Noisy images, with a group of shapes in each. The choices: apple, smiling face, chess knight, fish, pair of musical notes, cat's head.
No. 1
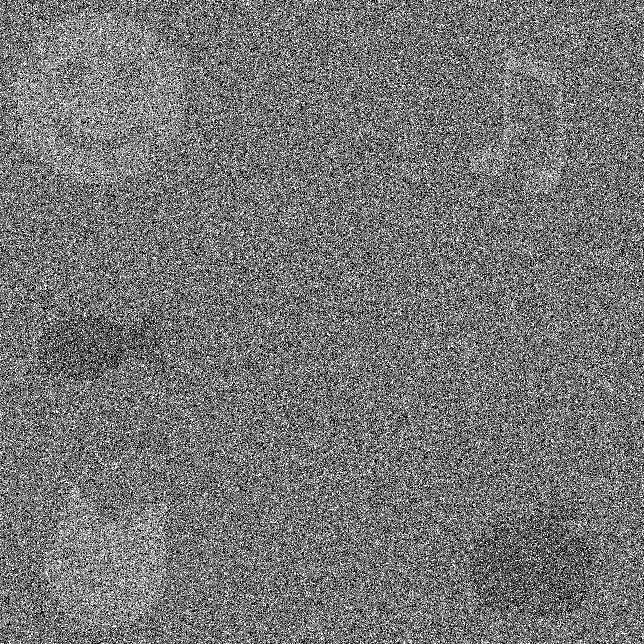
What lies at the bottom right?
apple
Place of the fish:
middle left
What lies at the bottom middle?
nothing
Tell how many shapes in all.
5
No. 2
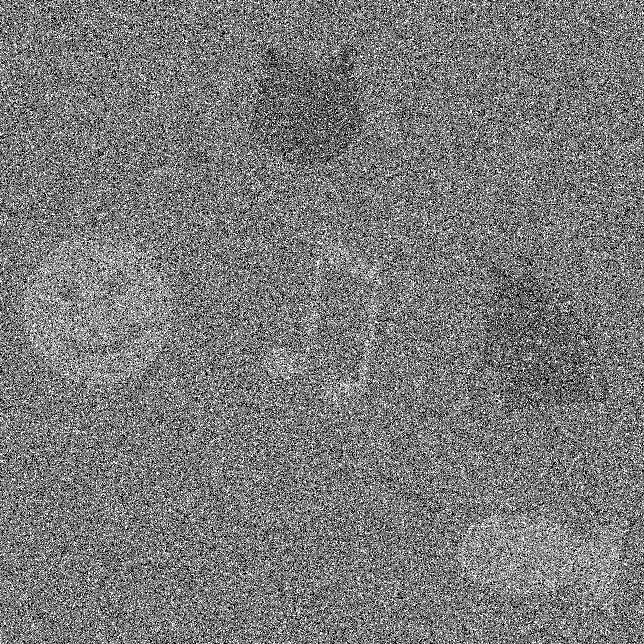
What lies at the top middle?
cat's head
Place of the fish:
bottom right
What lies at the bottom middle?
nothing
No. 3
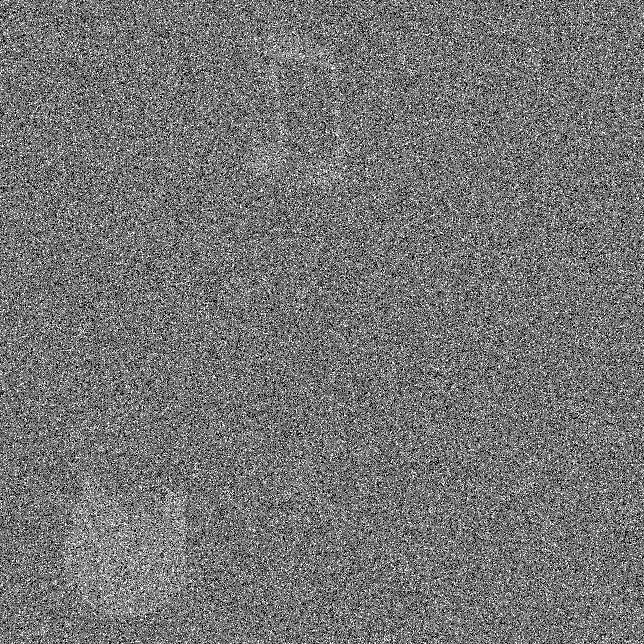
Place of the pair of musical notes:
top middle
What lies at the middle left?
nothing
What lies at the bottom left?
cat's head
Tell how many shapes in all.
2
